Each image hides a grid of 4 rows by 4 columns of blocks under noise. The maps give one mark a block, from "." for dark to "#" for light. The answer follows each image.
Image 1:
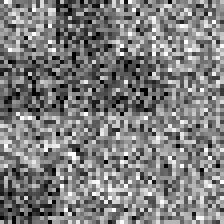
# . # #
. . . #
# # # #
. # # #
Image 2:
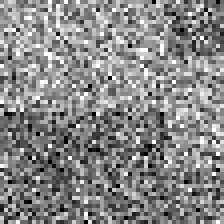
# # # .
# # # #
. . . #
. . . .
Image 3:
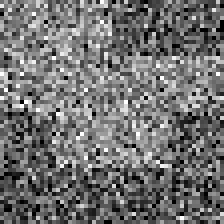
# # . .
# # # #
. # # .
. . . .
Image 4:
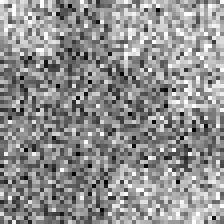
# . # #
. . . #
. . . .
. . # #
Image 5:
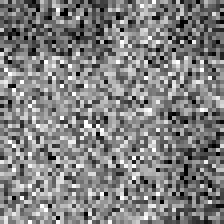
. . # .
# # # #
# # # .
# # # .
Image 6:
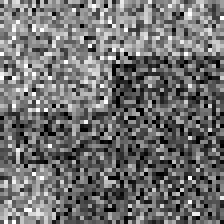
# # # #
# # . .
. . . .
# . . .
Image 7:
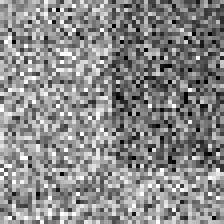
# # . .
# # . .
# # . .
# # # #
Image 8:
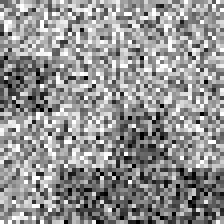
# # # #
. # # #
# # . #
# . . .
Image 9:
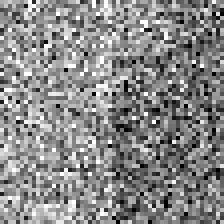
# # # .
# # . .
# # . .
# # . .
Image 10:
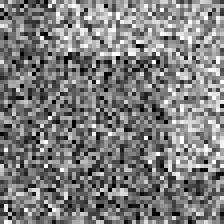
. # # #
. . . #
. . . #
. . . .
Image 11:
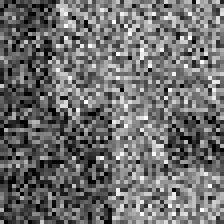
. # # #
. # # #
. . # .
. . # #
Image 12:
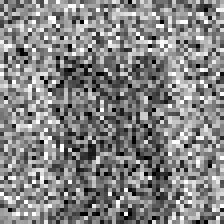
# # # #
# . . #
# . . #
# . . #
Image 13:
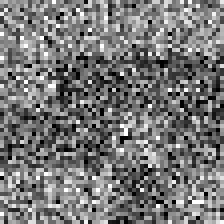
# # # #
# . . .
. . # .
# # . #
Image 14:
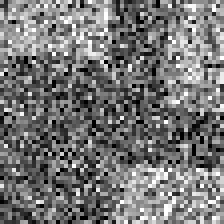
# # . #
. . . #
. . . .
. . # #
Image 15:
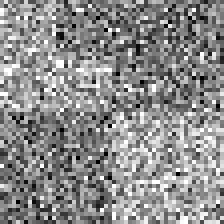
# . . .
# # . .
. . # #
. . # #
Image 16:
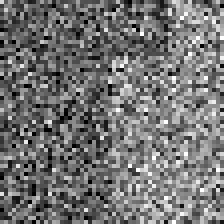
. . . #
. . # #
. . # #
. . # #
